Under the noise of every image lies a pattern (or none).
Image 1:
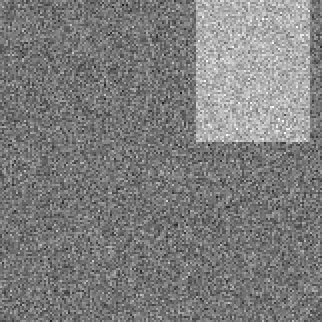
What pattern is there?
one block
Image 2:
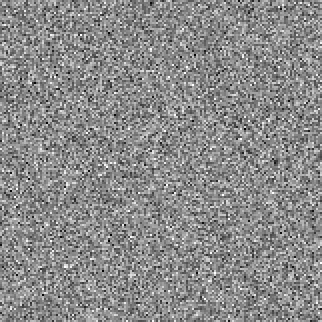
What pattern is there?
only noise
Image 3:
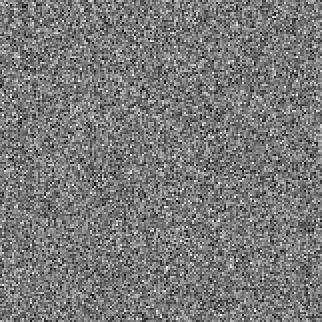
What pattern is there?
only noise
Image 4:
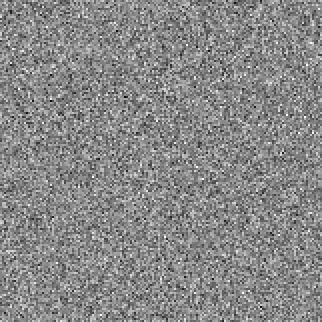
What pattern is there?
only noise
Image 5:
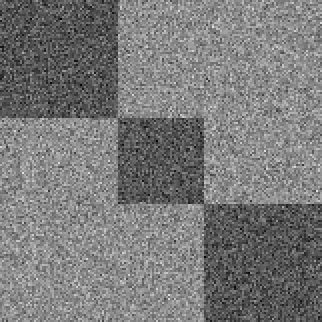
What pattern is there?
blocks along the diagonal
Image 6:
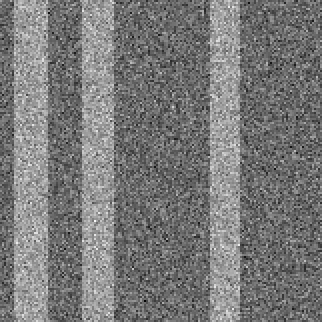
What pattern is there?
bands of columns
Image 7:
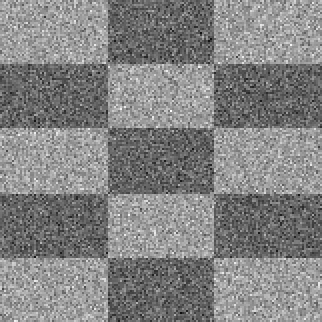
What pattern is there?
a checkerboard
